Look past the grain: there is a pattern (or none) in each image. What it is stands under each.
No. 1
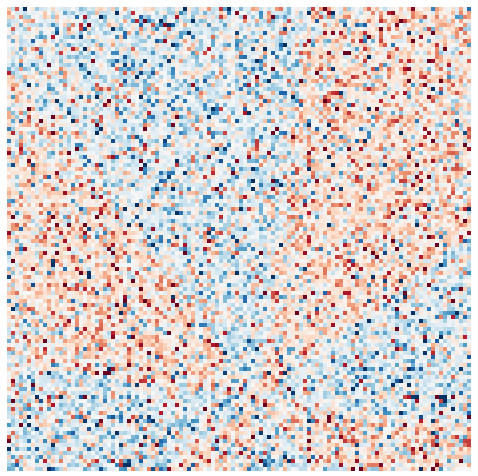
spokes from one point
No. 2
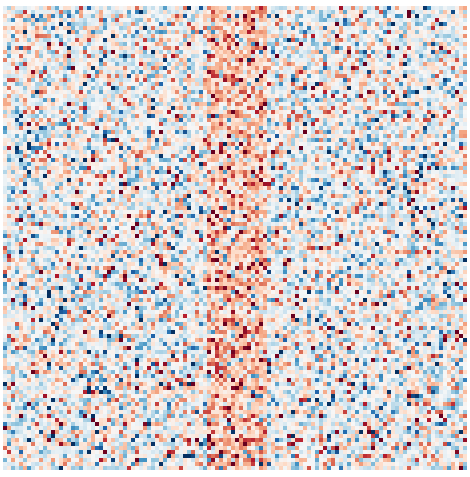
one vertical stripe
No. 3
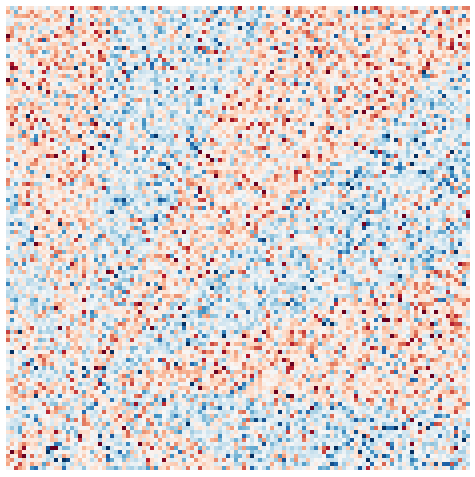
spokes from one point
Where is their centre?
bottom left
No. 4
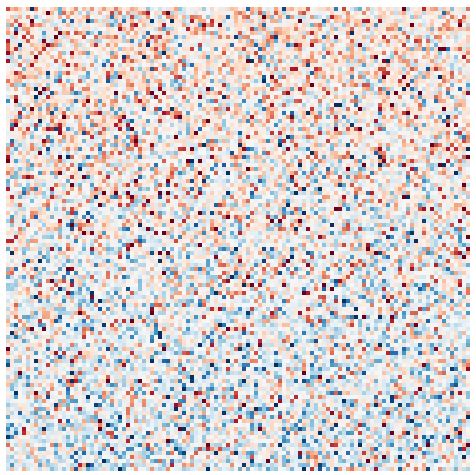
a smooth slope
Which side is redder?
top
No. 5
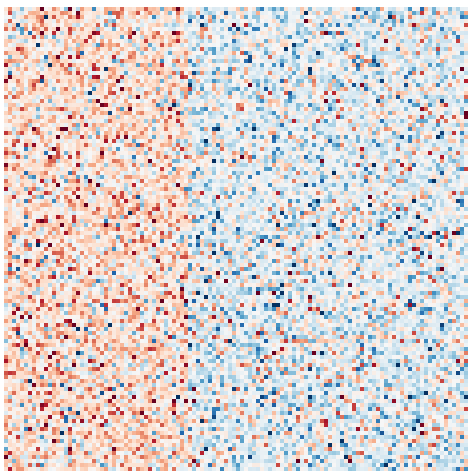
a sharp edge
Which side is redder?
left
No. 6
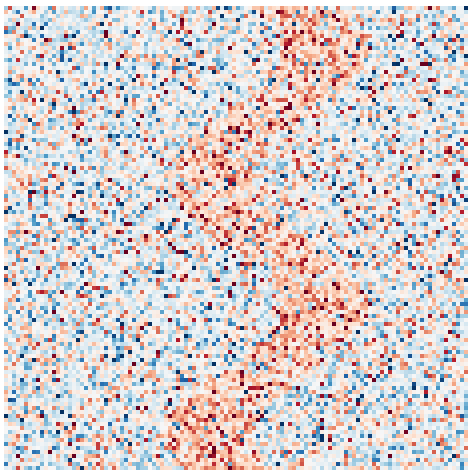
a wavy band
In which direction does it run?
top to bottom
